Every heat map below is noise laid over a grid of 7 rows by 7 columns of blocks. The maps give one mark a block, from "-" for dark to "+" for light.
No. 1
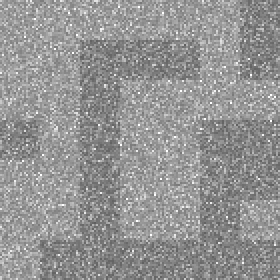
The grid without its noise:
++++++-
++---+-
++-++++
-+-++--
++-++--
++-++-+
+------
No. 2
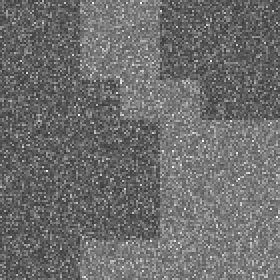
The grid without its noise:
--++---
--++---
---++--
----+++
----+++
----+++
--+++++
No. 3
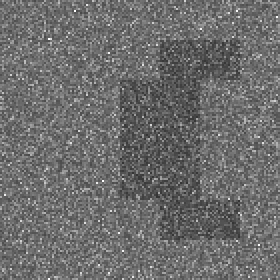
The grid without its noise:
+++++++
++++--+
+++--++
+++--++
+++--++
++++--+
+++++++
